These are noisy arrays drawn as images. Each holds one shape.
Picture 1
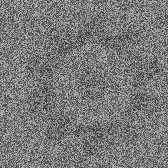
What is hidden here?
dark gear
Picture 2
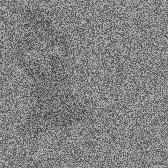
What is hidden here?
dark chess bishop
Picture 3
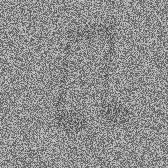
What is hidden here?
dark pair of musical notes
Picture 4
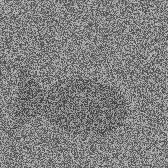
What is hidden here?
dark fish
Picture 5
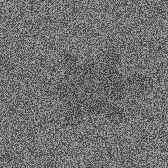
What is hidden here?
dark turtle
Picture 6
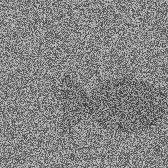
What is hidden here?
dark fish
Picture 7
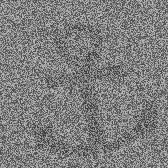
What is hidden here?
dark anchor
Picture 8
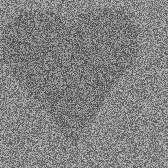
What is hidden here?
dark heart
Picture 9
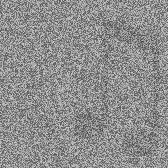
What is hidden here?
dark pair of musical notes
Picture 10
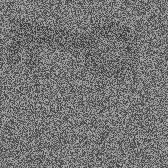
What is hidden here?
dark key
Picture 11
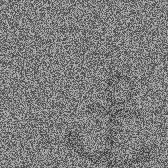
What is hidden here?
dark anchor
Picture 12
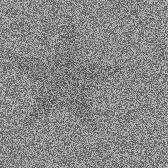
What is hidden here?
dark star
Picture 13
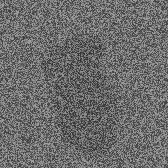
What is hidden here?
dark footprint
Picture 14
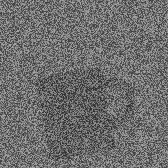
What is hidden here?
dark cup
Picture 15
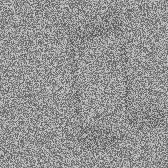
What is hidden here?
dark pair of musical notes
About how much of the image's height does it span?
nearly all
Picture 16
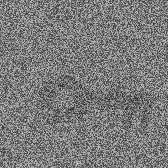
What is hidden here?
dark key
